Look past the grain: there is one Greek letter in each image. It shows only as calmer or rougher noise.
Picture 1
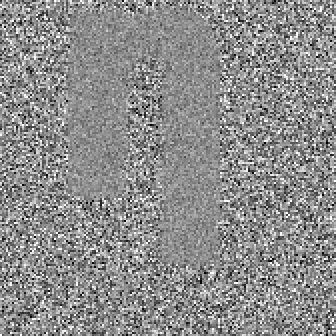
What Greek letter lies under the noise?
eta
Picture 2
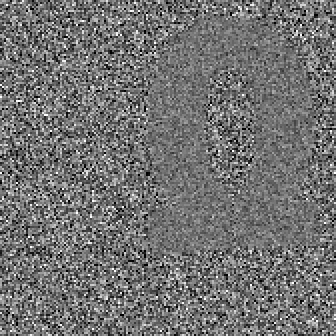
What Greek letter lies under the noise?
omega
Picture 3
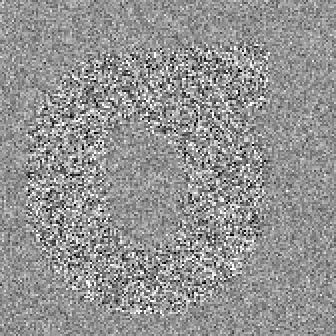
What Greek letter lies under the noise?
sigma
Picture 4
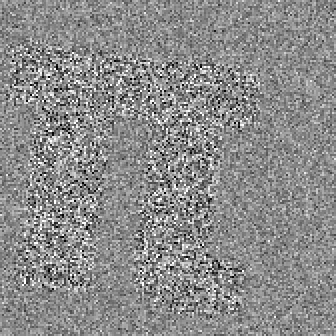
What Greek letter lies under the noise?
pi
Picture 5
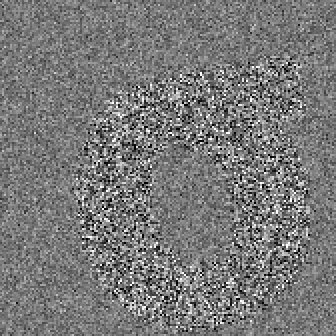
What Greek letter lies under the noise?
sigma
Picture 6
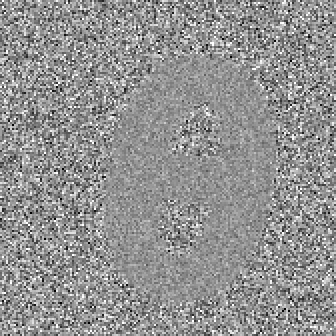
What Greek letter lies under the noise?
theta
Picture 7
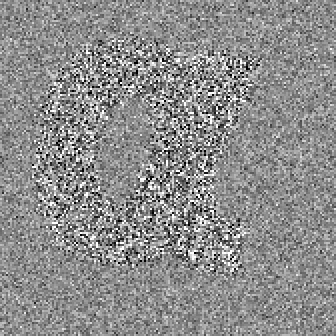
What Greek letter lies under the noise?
alpha
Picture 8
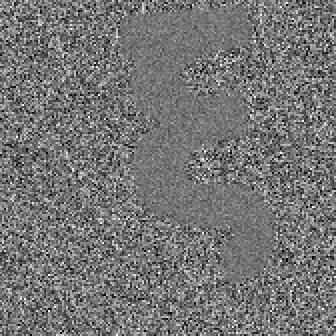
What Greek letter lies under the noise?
xi
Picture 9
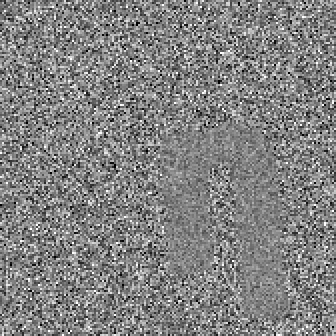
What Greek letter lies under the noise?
eta
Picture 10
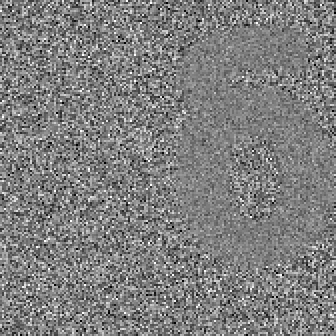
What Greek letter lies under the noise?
delta
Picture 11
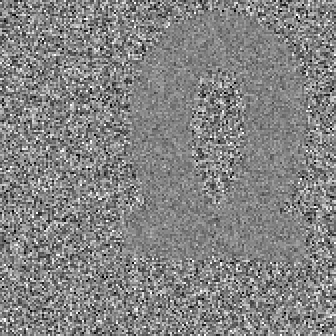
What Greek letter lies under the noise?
omega
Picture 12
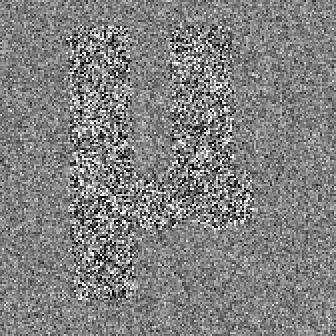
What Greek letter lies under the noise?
mu
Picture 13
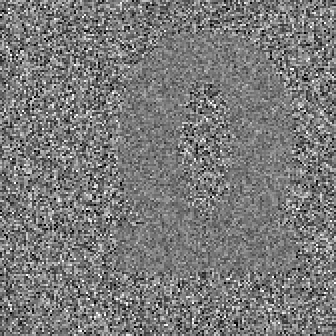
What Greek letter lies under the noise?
omega
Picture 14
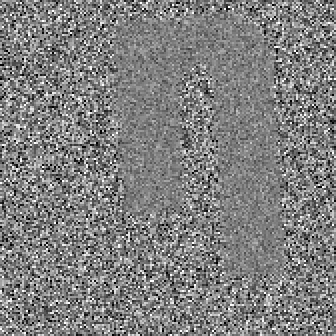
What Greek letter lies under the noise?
eta
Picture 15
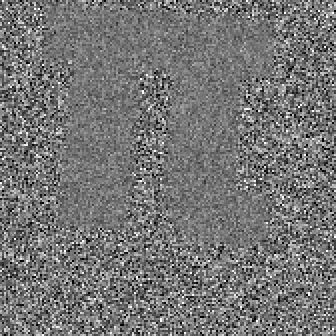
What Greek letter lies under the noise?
pi
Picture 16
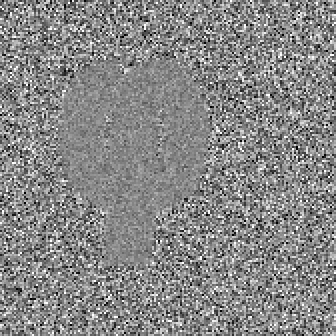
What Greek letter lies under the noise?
phi
